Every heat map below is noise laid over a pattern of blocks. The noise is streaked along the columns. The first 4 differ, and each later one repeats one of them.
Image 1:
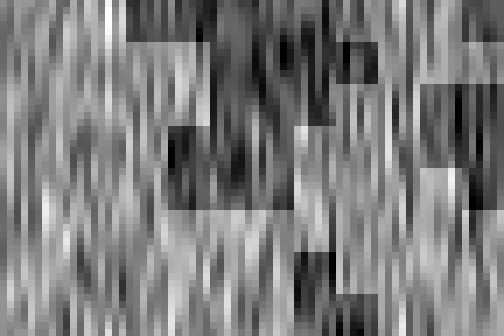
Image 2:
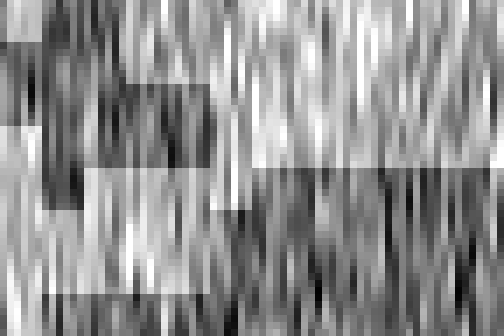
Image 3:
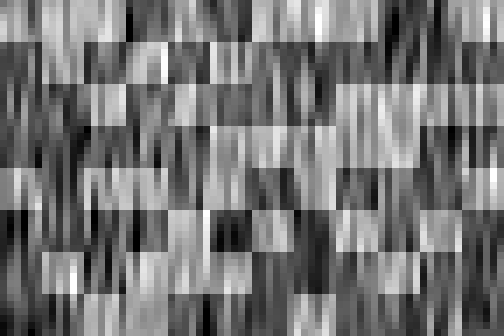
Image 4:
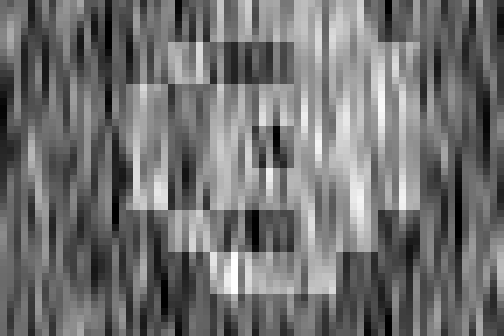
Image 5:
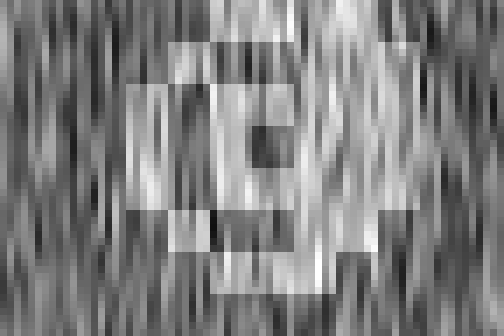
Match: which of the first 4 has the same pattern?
4
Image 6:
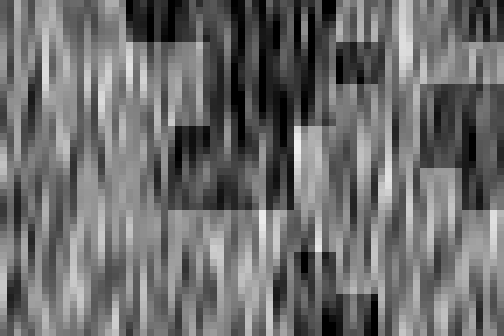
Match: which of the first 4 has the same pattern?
1
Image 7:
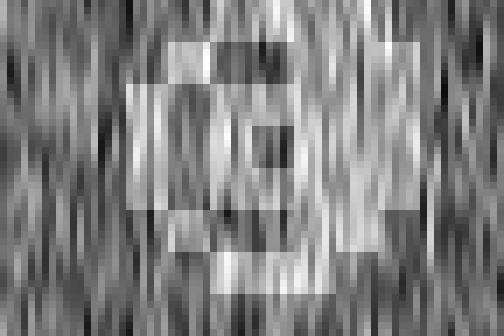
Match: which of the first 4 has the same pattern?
4
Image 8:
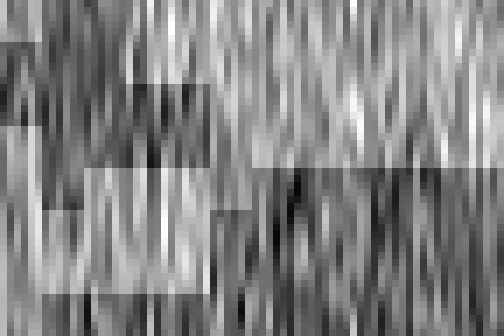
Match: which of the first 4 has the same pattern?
2
